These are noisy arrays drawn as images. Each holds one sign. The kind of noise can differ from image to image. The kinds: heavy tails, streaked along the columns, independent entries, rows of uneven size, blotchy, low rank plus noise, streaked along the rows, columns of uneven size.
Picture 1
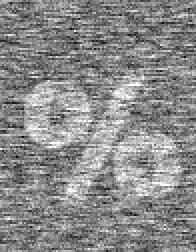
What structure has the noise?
streaked along the rows
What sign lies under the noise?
percent sign
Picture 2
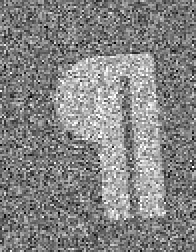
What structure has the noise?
low rank plus noise
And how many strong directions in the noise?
three or four
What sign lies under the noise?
pilcrow
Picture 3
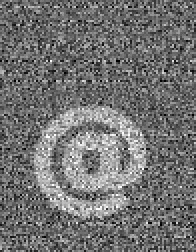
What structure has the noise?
rows of uneven size
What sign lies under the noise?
at sign
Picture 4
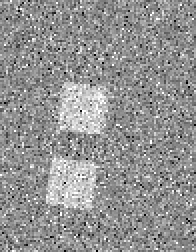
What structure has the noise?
heavy tails
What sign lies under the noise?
colon
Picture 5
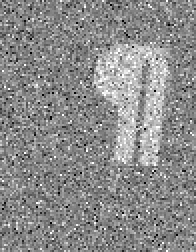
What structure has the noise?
heavy tails
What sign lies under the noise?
pilcrow
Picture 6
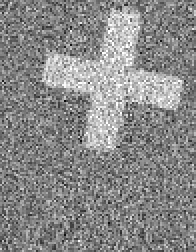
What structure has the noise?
low rank plus noise
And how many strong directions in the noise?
three or four
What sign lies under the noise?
plus sign
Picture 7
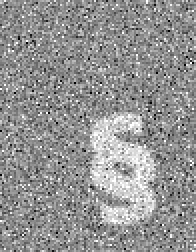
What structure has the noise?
heavy tails
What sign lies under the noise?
section sign
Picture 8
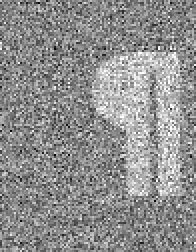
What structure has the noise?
low rank plus noise
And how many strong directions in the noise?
two
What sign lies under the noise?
pilcrow
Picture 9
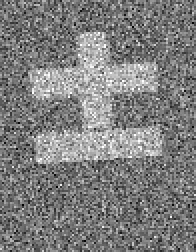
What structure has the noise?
independent entries
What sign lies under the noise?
plus-minus sign
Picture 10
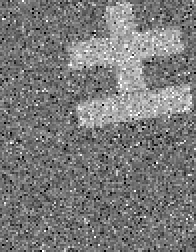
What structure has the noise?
heavy tails
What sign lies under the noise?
plus-minus sign
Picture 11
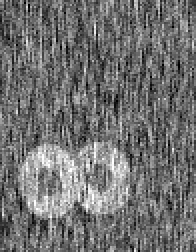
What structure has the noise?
streaked along the columns
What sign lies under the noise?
infinity sign
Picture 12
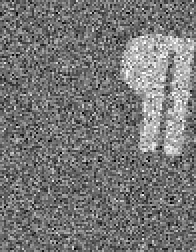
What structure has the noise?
low rank plus noise
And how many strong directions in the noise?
five to eight
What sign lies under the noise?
pilcrow
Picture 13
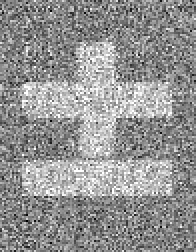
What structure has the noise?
low rank plus noise
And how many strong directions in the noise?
three or four
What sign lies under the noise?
plus-minus sign
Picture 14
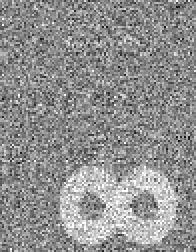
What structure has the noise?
low rank plus noise
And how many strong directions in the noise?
five to eight
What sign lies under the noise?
infinity sign
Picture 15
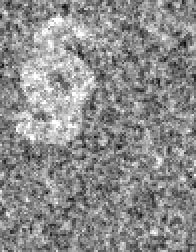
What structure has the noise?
blotchy
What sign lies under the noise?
section sign
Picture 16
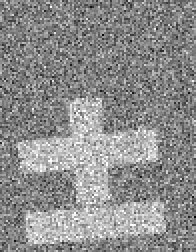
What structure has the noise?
independent entries
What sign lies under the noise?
plus-minus sign
